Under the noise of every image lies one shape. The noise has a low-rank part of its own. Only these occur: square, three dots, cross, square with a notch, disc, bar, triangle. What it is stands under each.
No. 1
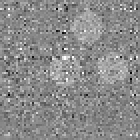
light three dots
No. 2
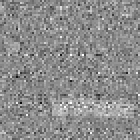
light bar
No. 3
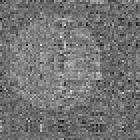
light disc
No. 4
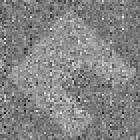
light square with a notch
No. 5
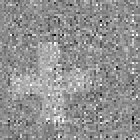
light cross
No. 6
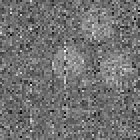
light three dots
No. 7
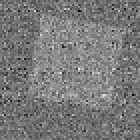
light square
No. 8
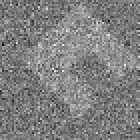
light square with a notch
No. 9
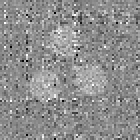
light three dots
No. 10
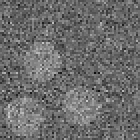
light three dots
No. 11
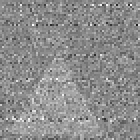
light triangle
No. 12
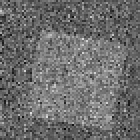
light square
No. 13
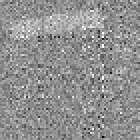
light bar
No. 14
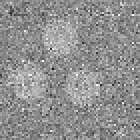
light three dots
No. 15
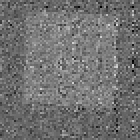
light square
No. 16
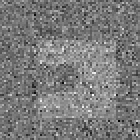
light square with a notch
